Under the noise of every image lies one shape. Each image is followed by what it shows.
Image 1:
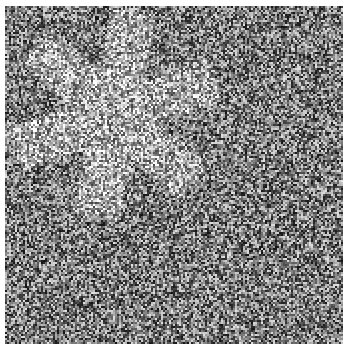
light asterisk
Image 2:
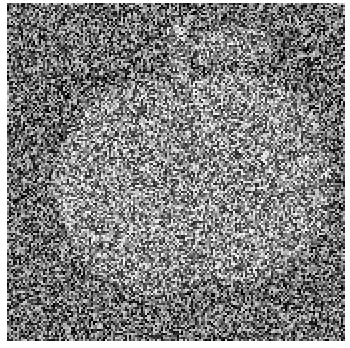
light apple
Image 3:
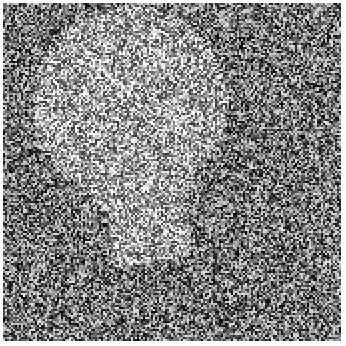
light light bulb
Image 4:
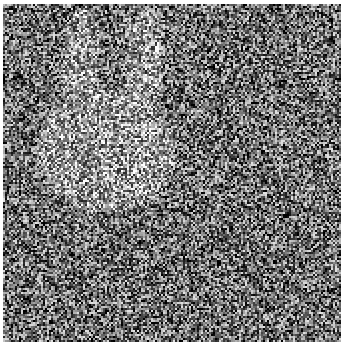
light rabbit's head
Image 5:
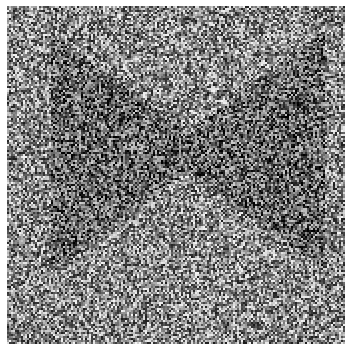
dark bow tie
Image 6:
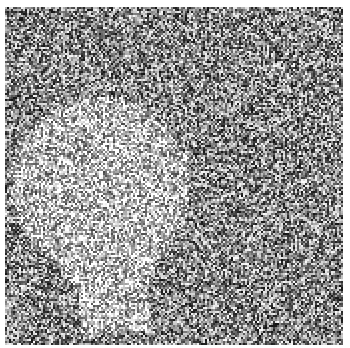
light light bulb
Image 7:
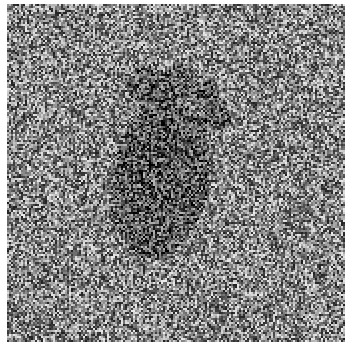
dark footprint
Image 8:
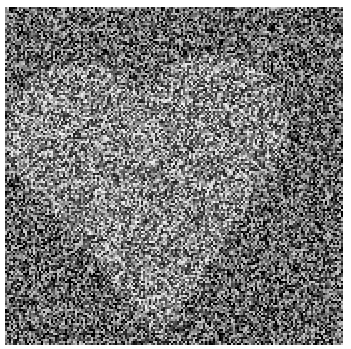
light heart
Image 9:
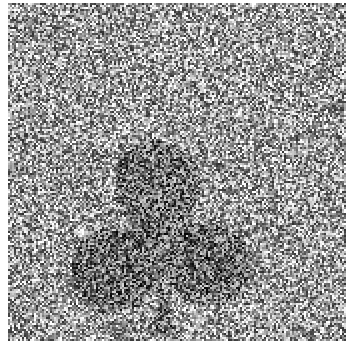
dark club
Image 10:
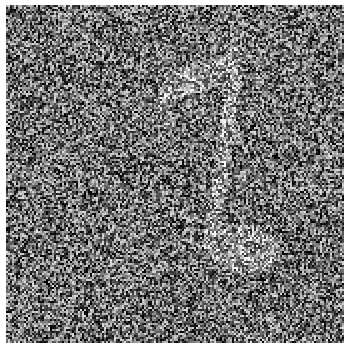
light musical note
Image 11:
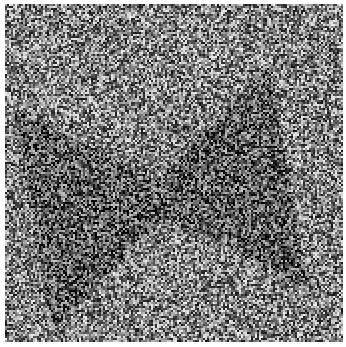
dark bow tie
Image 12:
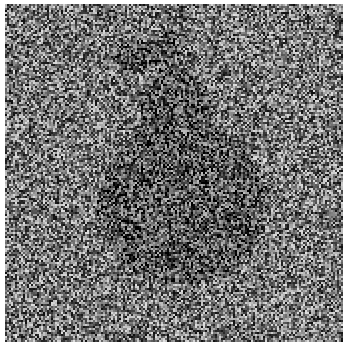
dark pear
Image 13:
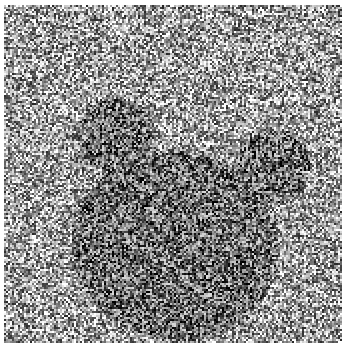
dark bear's head
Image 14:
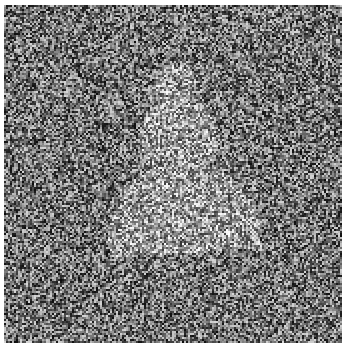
light chess pawn
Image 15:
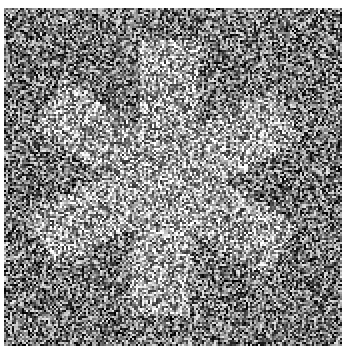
light asterisk
